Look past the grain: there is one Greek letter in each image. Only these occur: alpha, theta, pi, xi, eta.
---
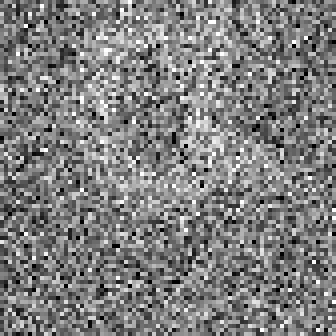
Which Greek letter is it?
alpha
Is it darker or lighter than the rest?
lighter
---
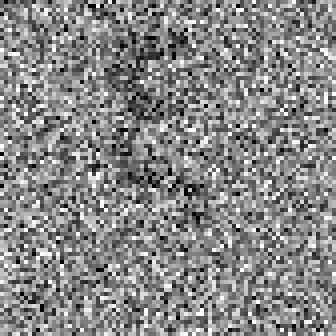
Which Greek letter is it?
xi
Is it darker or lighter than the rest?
darker
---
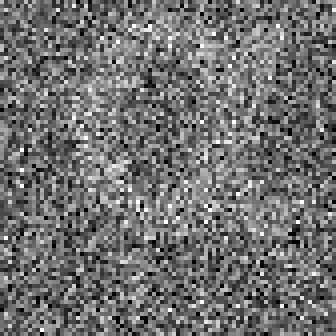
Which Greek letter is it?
alpha
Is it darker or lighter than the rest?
lighter
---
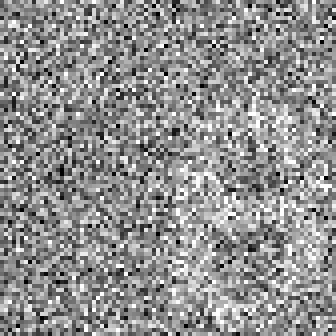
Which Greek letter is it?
theta
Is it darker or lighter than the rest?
lighter
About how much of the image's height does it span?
two thirds
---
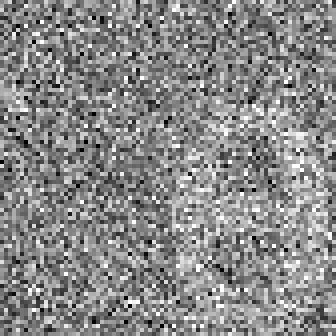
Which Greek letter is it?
theta
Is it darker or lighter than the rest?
lighter
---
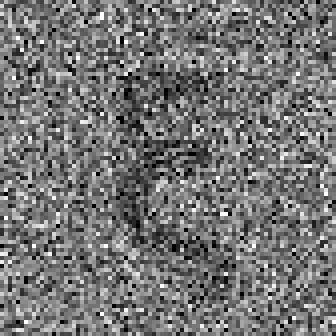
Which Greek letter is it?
xi
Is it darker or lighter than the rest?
darker
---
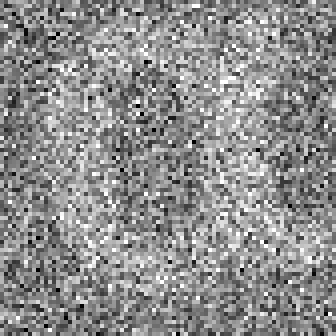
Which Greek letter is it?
alpha
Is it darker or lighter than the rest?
lighter
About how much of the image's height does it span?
nearly all
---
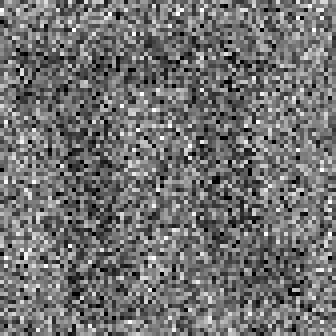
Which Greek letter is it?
pi
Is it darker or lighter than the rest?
darker
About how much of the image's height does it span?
nearly all
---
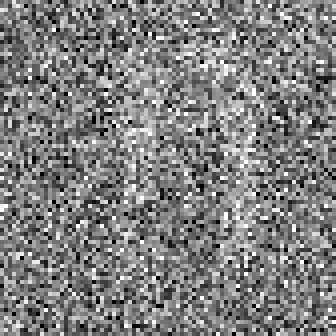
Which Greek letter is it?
eta
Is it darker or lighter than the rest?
lighter
